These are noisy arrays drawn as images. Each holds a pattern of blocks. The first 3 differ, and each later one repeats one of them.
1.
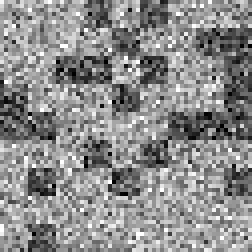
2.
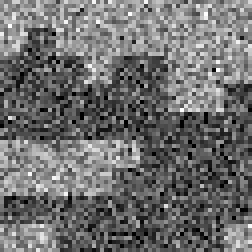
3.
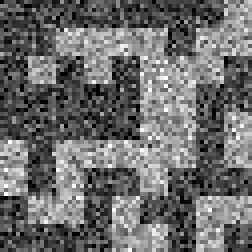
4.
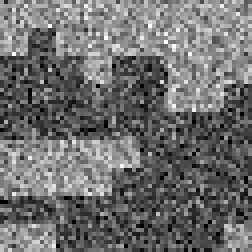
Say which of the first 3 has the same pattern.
2
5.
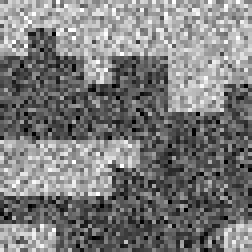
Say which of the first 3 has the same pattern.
2
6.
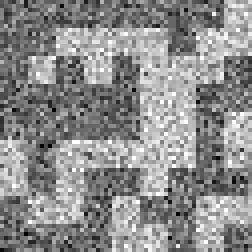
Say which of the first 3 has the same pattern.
3
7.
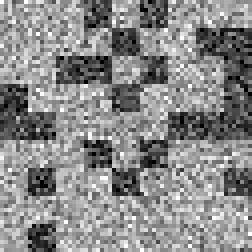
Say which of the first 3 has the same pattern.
1
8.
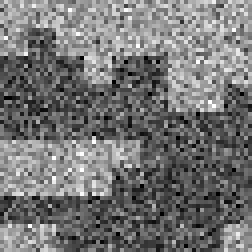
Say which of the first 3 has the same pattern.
2
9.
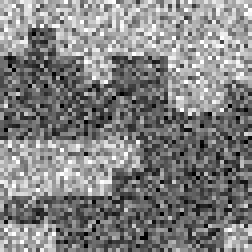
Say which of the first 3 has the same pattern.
2
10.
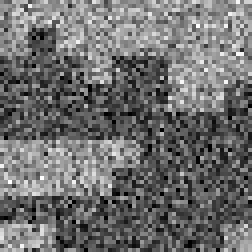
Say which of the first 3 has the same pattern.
2
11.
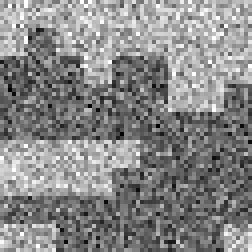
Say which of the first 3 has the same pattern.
2
